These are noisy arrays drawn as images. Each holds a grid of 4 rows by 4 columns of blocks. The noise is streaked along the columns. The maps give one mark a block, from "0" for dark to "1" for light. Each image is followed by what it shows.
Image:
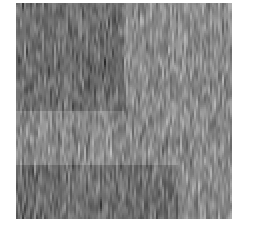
0011
0011
1111
0001
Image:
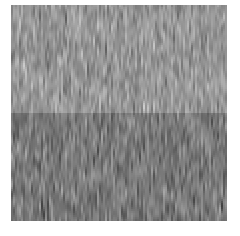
1111
1111
0000
0000
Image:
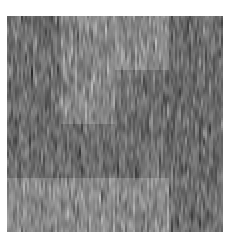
0110
0100
0000
1110
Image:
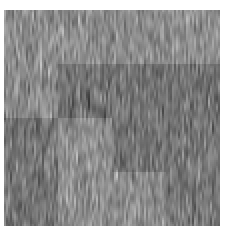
1111
1000
0100
0110
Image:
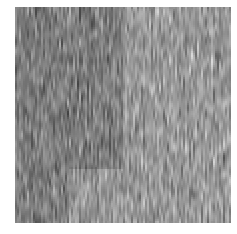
0011
0011
0011
0111
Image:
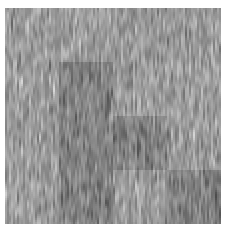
1111
1011
1001
1010
